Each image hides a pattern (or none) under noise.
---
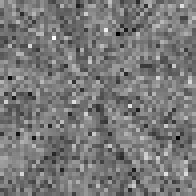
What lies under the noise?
spokes from one point
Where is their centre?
centre
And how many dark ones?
8
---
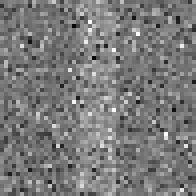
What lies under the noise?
one vertical stripe
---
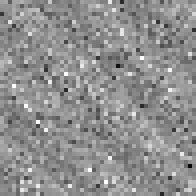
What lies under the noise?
diagonal stripes
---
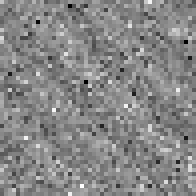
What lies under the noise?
diagonal stripes
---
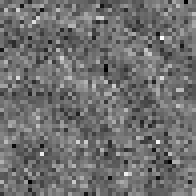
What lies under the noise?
rings round one point
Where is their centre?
bottom left
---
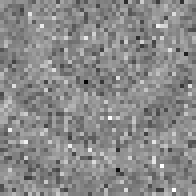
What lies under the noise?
rings round one point
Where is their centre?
top middle
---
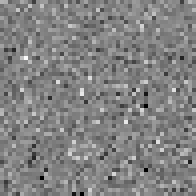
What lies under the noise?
only noise
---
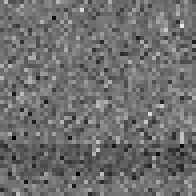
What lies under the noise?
one horizontal stripe
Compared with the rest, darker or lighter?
darker
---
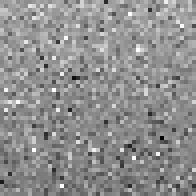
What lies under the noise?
a smooth slope
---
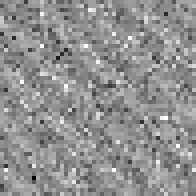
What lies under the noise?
diagonal stripes
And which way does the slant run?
top left to bottom right
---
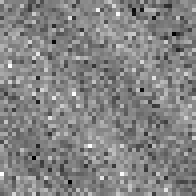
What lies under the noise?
diagonal stripes
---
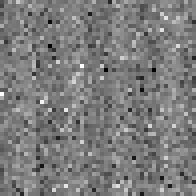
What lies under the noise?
vertical stripes
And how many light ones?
4
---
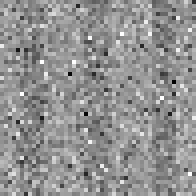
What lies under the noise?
vertical stripes
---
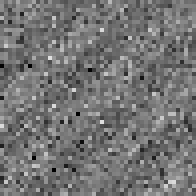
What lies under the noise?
diagonal stripes
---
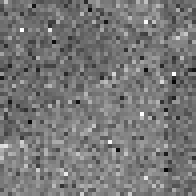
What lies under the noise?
spokes from one point
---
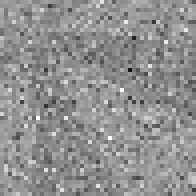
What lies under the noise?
spokes from one point
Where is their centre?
top left
